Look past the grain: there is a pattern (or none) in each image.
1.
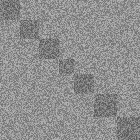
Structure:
blocks along the diagonal
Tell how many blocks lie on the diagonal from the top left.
7
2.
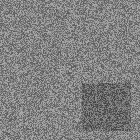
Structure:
one block
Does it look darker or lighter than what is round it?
darker
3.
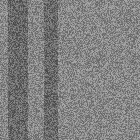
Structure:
bands of columns
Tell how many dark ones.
2
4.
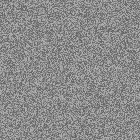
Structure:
only noise
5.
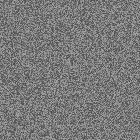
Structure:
only noise
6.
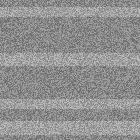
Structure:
bands of rows
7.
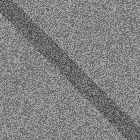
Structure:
a diagonal band
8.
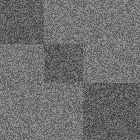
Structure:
blocks along the diagonal
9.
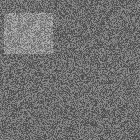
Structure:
one block
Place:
top left
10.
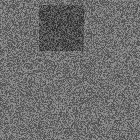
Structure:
one block
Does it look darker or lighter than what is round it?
darker
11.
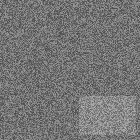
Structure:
one block
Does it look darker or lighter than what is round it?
lighter
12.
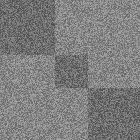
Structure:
blocks along the diagonal
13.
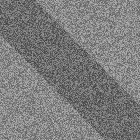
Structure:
a diagonal band
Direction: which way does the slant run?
top left to bottom right
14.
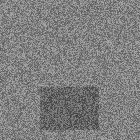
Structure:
one block
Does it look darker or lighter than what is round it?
darker
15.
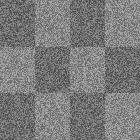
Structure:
a checkerboard
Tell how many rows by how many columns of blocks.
3 by 4
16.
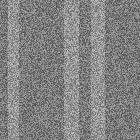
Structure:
bands of columns
